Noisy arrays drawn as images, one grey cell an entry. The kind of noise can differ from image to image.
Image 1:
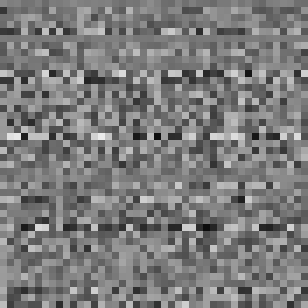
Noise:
rows of uneven size
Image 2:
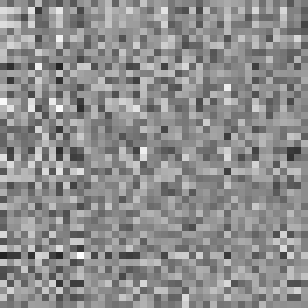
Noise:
low rank plus noise
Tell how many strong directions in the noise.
two
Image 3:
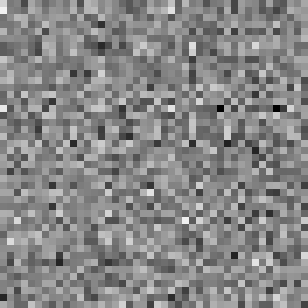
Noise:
low rank plus noise
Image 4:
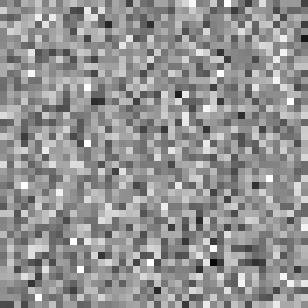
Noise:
independent entries
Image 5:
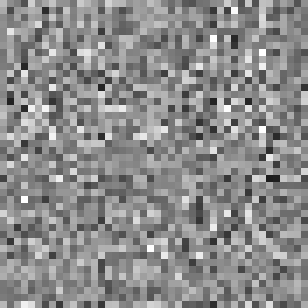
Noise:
low rank plus noise
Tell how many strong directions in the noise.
three or four
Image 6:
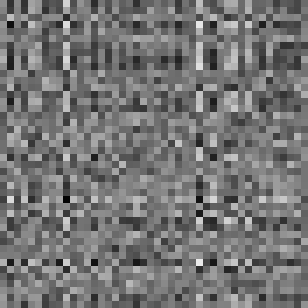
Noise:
low rank plus noise
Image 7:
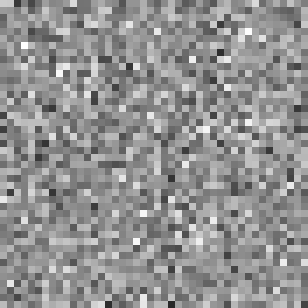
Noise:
independent entries
